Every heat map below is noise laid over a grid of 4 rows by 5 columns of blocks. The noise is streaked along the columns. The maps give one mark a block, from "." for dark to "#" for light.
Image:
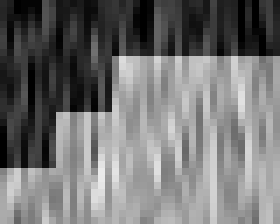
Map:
. . . . .
. . # # #
. # # # #
# # # # #
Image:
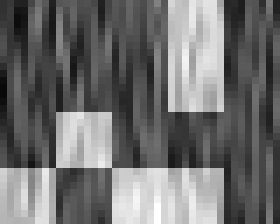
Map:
. . . # .
. . . # .
. # . . .
# . # # .
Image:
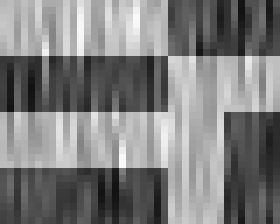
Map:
# # # . .
. . . # #
# # # # .
. . . # .
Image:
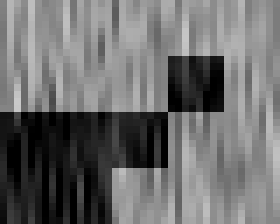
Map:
# # # # #
# # # . #
. . . # #
. . # # #
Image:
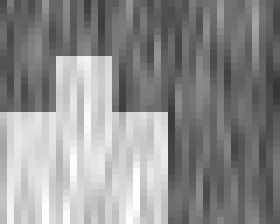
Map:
. . . . .
. # . . .
# # # . .
# # # . .
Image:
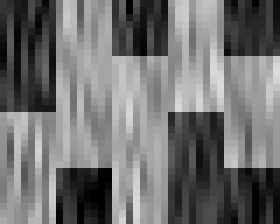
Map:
. # . # .
. # # # #
# # # . #
# . # . .
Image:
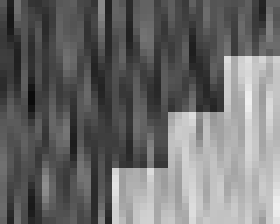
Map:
. . . . .
. . . . #
. . . # #
. . # # #
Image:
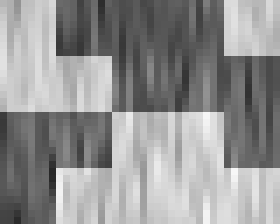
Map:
# . . . #
# # . . .
. . # # .
. # # # #
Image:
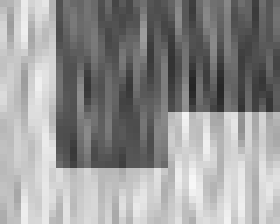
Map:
# . . . .
# . . . .
# . . # #
# # # # #
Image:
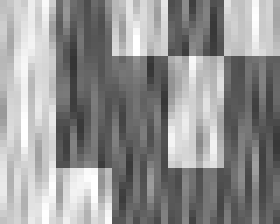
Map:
# . # . #
# . . # .
# . . # .
# # . . .
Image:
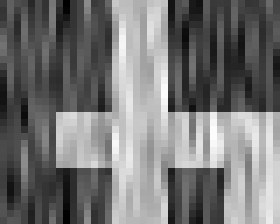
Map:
. . # . .
. . # . .
. # # # #
. . # . #
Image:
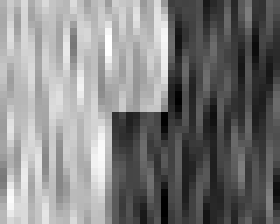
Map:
# # # . .
# # # . .
# # . . .
# # . . .
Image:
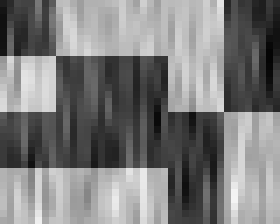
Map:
. # # # .
# . . # .
. . . . #
# # # . #
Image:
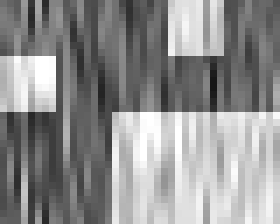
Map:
. . . # .
# . . . .
. . # # #
. . # # #
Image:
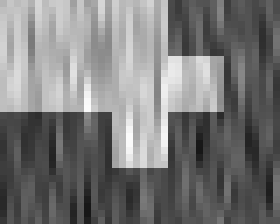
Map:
# # # . .
# # # # .
. . # . .
. . . . .
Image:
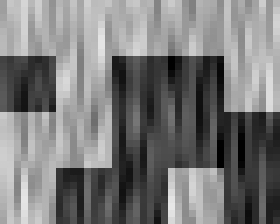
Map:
# # # # #
. # . . #
# # . . .
# . . # .
